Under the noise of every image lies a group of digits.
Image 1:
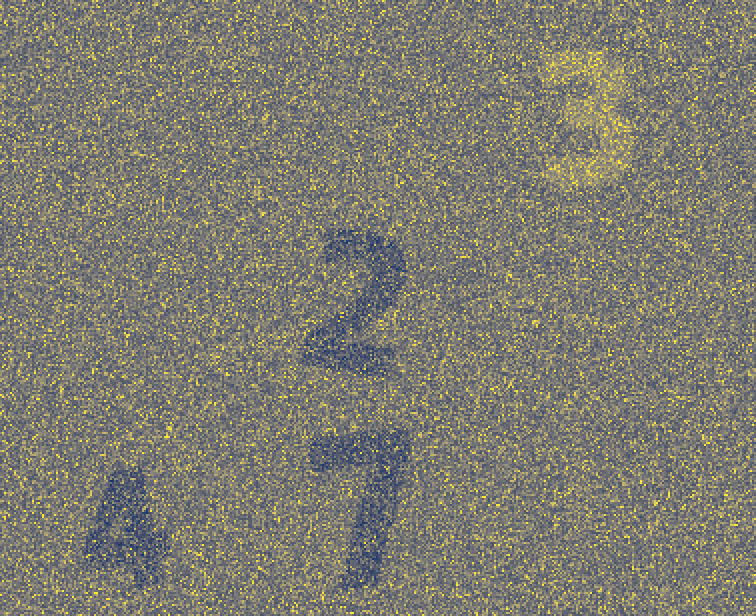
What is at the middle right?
nothing
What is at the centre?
2
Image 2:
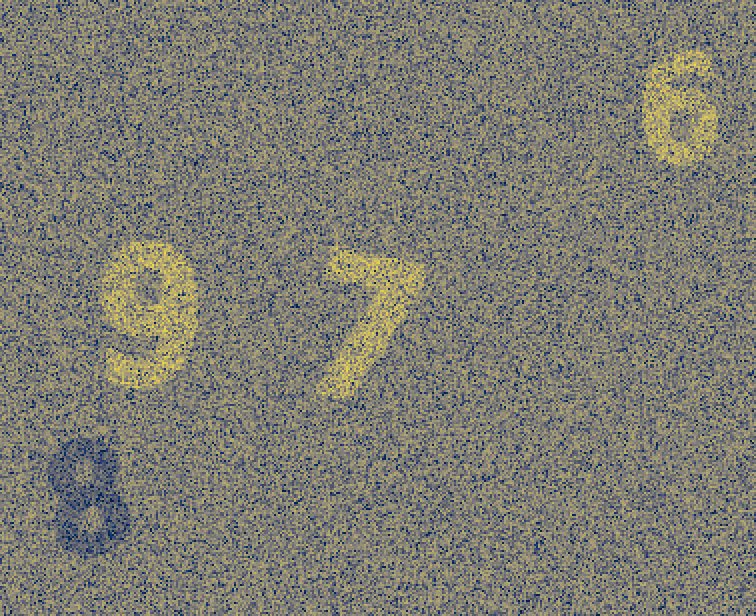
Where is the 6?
top right
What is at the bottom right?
nothing
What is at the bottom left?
8
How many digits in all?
4
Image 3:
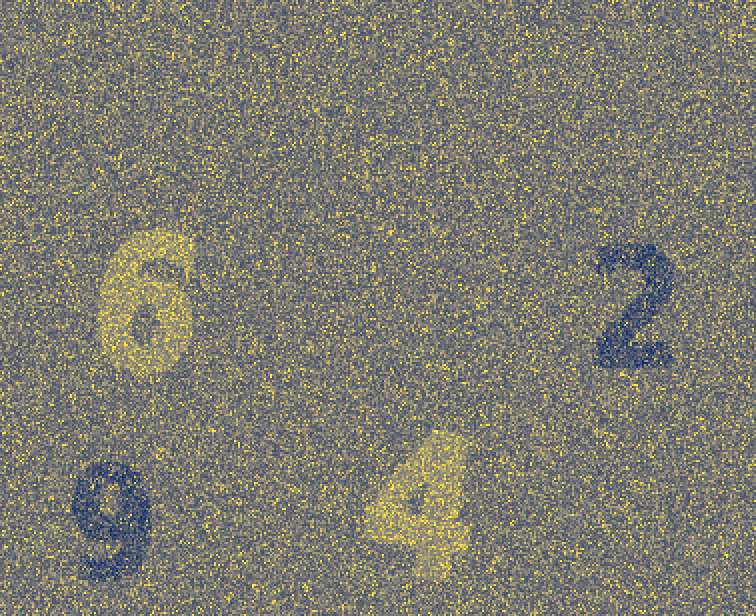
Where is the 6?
middle left
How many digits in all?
4
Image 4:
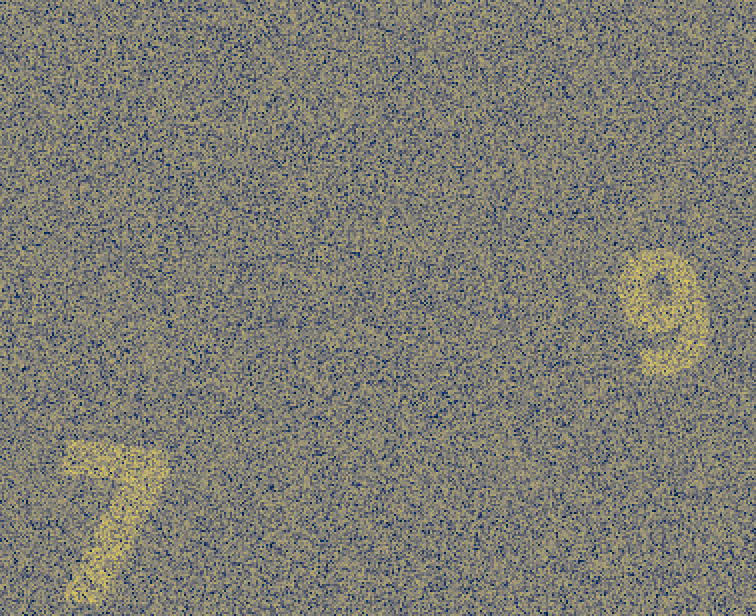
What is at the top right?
nothing
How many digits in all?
2
